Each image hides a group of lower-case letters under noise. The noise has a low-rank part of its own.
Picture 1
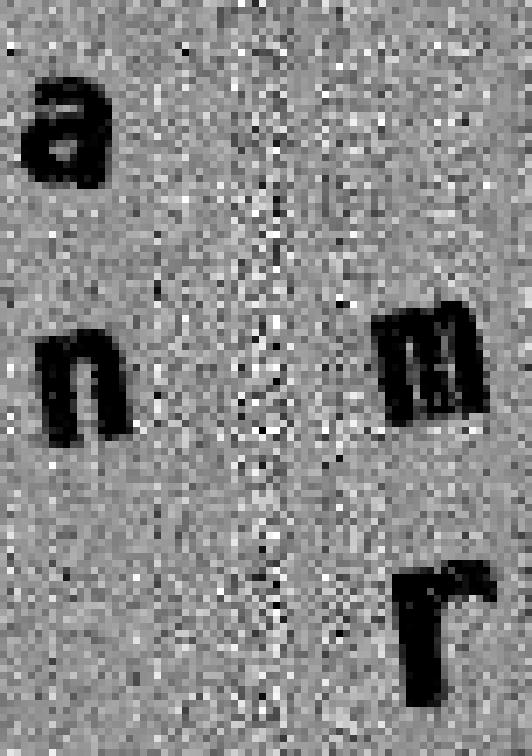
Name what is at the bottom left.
nothing
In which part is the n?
middle left
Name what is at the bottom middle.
nothing
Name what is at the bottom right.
r
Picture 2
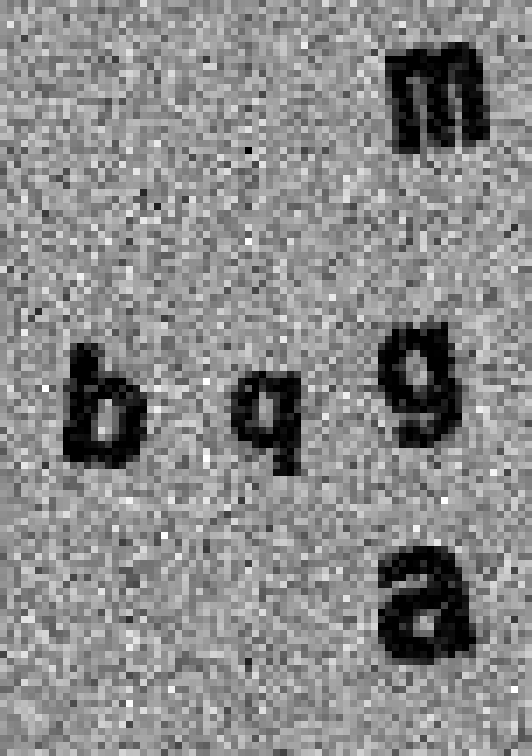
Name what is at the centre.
q
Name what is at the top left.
nothing
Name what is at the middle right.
g
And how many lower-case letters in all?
5
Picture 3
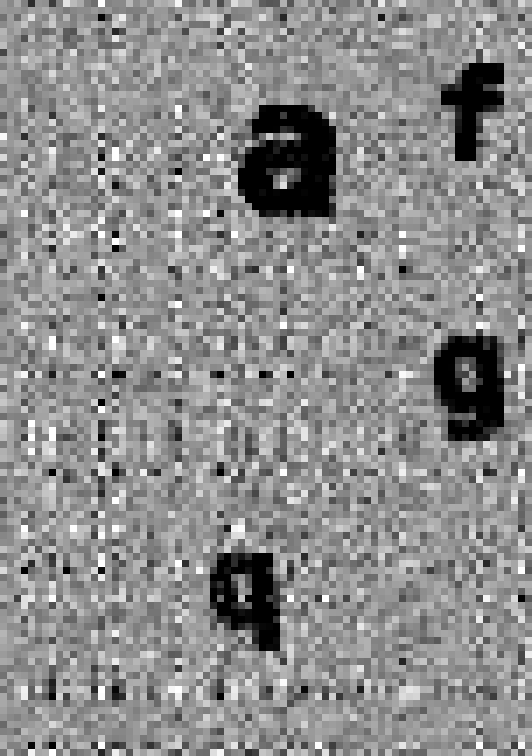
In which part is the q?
bottom middle
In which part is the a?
top middle
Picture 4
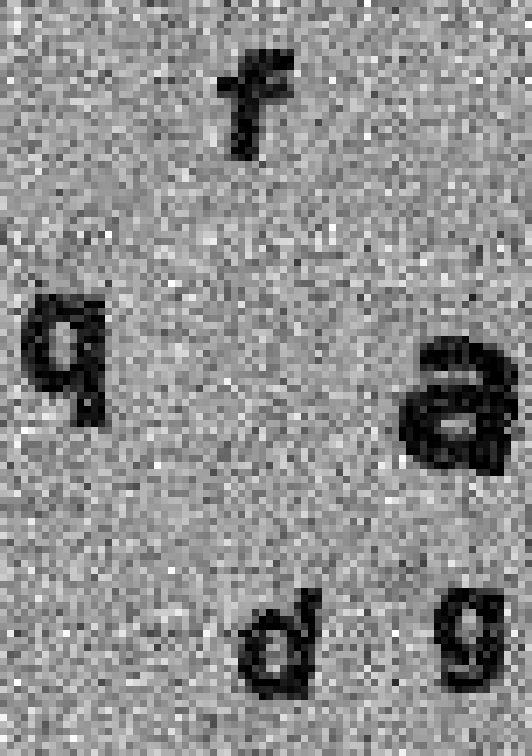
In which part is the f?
top middle
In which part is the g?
bottom right
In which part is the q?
middle left
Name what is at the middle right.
a
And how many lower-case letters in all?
5
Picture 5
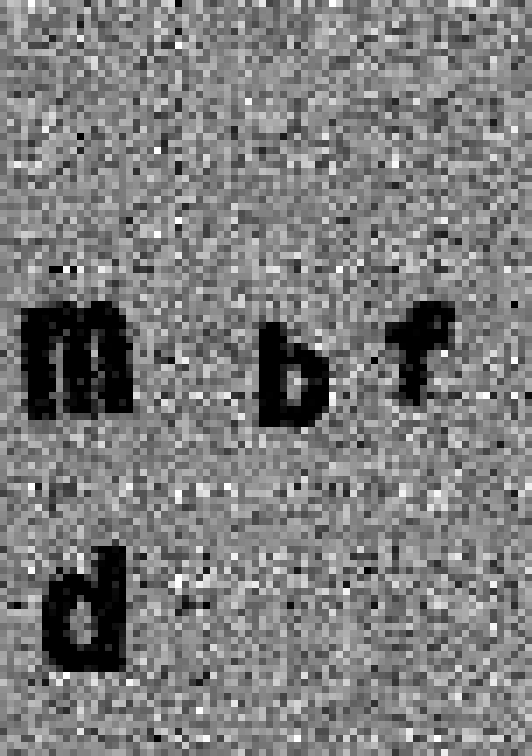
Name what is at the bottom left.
d
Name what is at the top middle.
nothing
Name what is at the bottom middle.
nothing
